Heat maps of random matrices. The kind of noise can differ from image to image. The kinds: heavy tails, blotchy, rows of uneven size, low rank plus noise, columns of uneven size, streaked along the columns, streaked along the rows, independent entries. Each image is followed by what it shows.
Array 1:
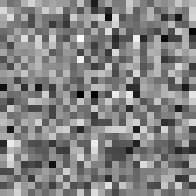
low rank plus noise
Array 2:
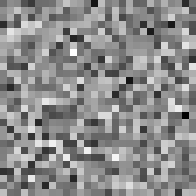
independent entries
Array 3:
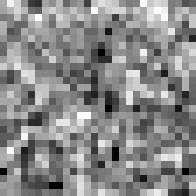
blotchy
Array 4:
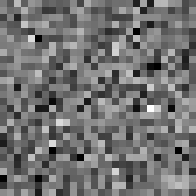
independent entries
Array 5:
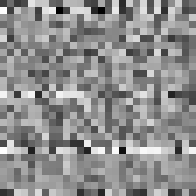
rows of uneven size
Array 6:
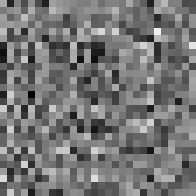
low rank plus noise
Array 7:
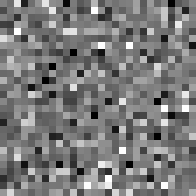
heavy tails
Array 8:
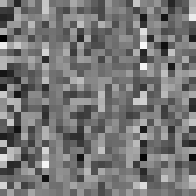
columns of uneven size
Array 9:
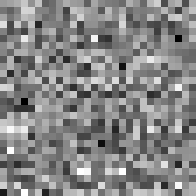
low rank plus noise
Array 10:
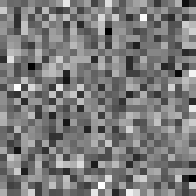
low rank plus noise
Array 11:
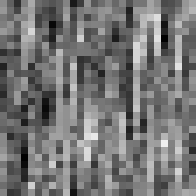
streaked along the columns
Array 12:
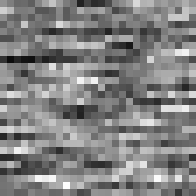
streaked along the rows
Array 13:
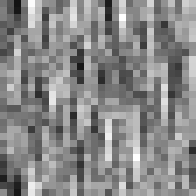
streaked along the columns
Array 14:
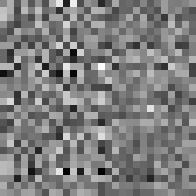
low rank plus noise
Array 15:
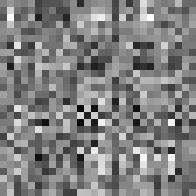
low rank plus noise
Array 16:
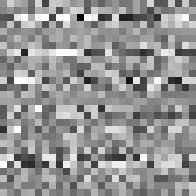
rows of uneven size
